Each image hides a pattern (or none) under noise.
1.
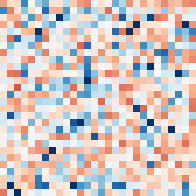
only noise
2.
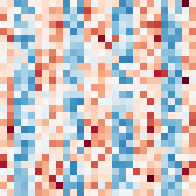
vertical stripes
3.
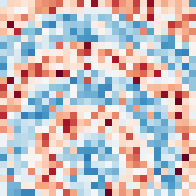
rings round one point
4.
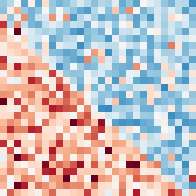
a sharp edge
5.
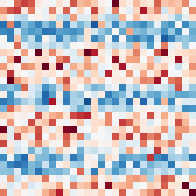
horizontal stripes
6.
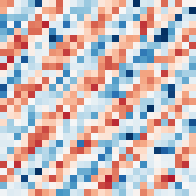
diagonal stripes
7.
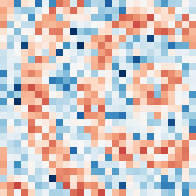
rings round one point
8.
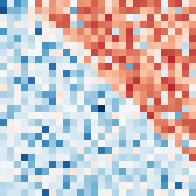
a sharp edge
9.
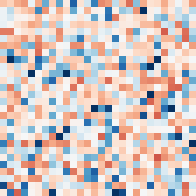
only noise
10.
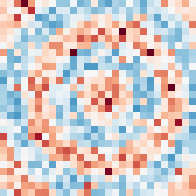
rings round one point
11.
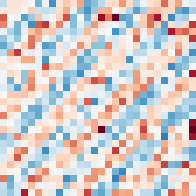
diagonal stripes
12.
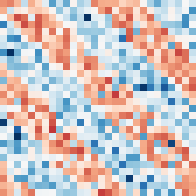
diagonal stripes
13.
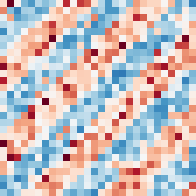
diagonal stripes
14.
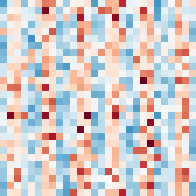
vertical stripes
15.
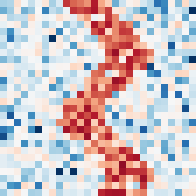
a wavy band
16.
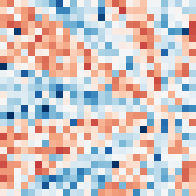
spokes from one point
